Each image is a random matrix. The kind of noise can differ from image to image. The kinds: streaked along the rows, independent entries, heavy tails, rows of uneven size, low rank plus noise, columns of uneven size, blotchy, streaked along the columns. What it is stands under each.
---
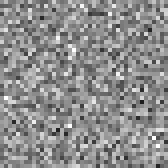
independent entries
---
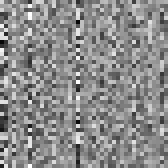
columns of uneven size
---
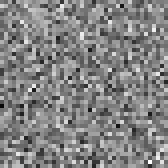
independent entries
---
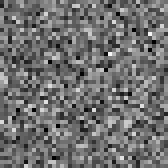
independent entries
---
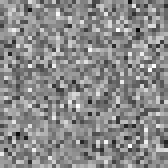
independent entries
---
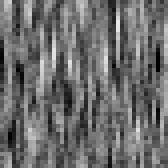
streaked along the columns
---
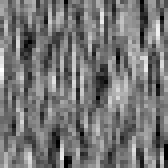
streaked along the columns
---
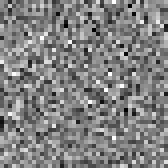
independent entries
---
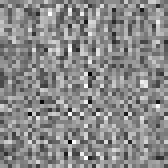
low rank plus noise
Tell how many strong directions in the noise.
two
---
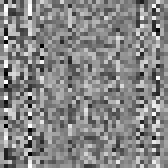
columns of uneven size
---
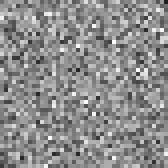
independent entries
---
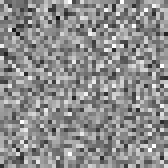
independent entries
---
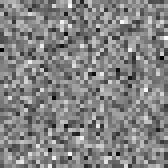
independent entries
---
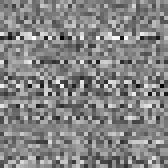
rows of uneven size
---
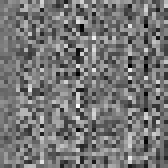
columns of uneven size
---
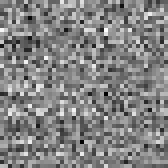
low rank plus noise
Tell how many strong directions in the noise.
five to eight
